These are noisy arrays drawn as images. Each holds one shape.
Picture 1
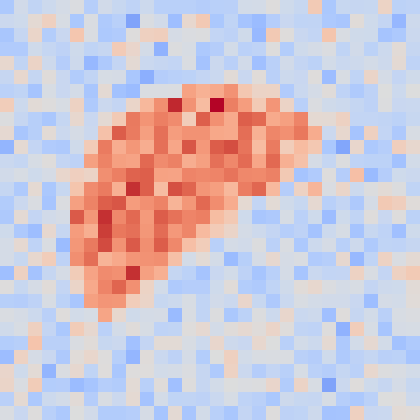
half disc
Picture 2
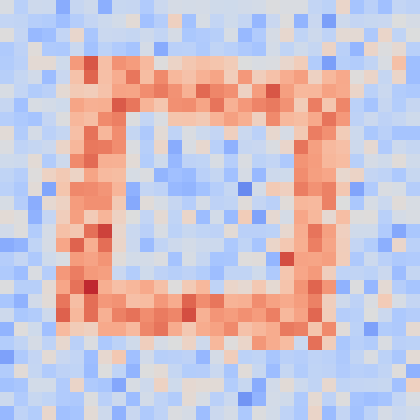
square frame
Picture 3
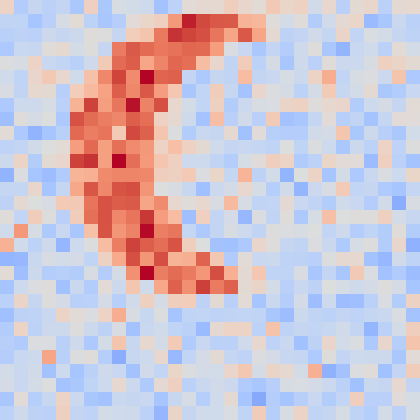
crescent
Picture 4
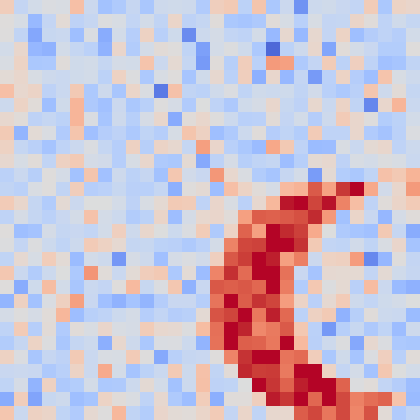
crescent
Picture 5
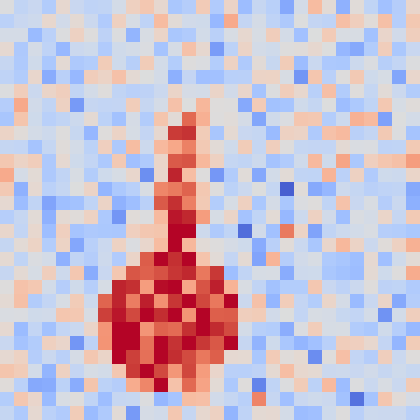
lollipop
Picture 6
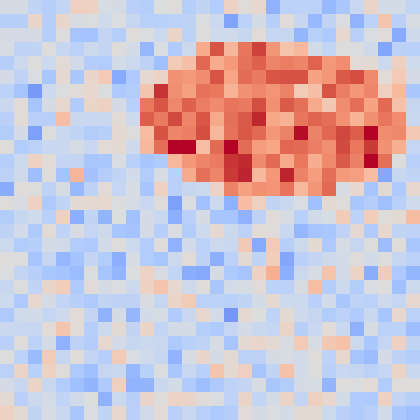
ellipse
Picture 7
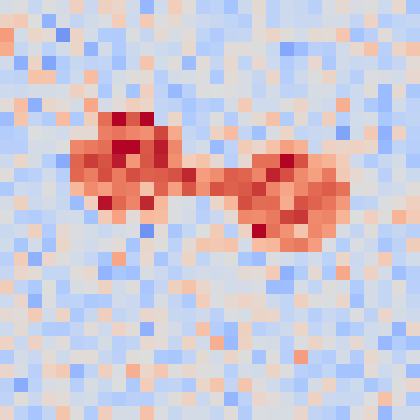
dumbbell
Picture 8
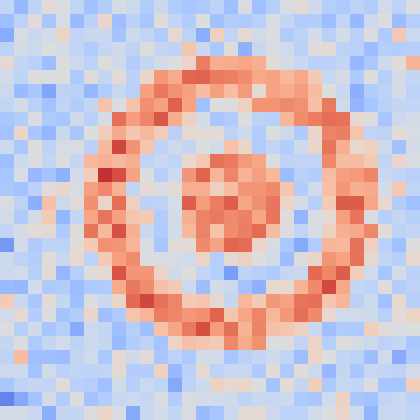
bullseye
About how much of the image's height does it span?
two thirds
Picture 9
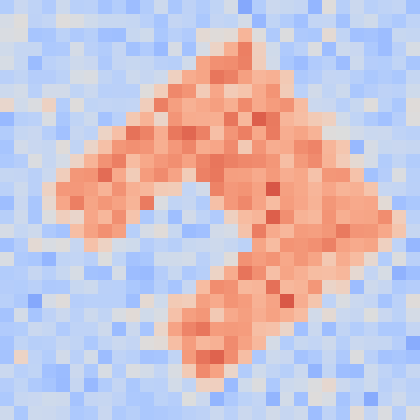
square with a notch
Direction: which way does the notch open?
down and left
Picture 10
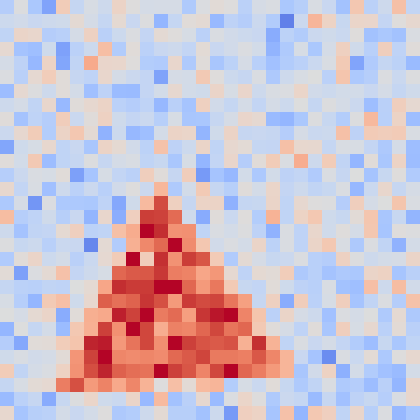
triangle
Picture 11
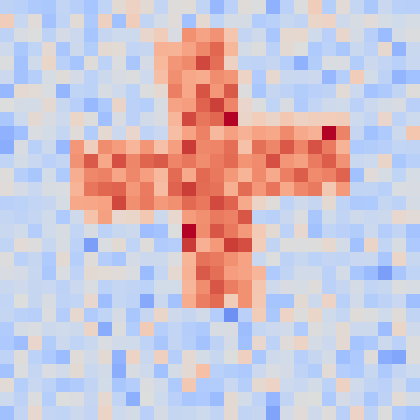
cross
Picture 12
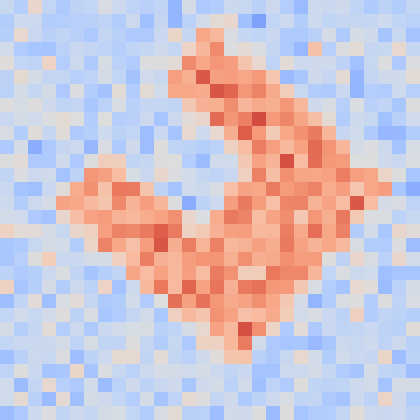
square with a notch
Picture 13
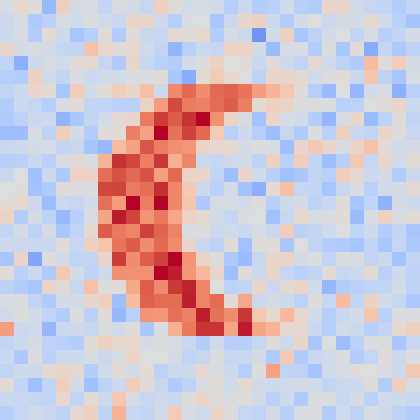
crescent
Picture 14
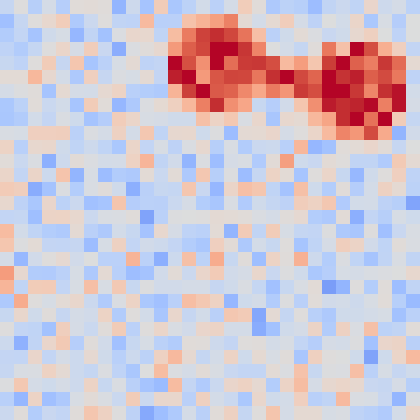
dumbbell
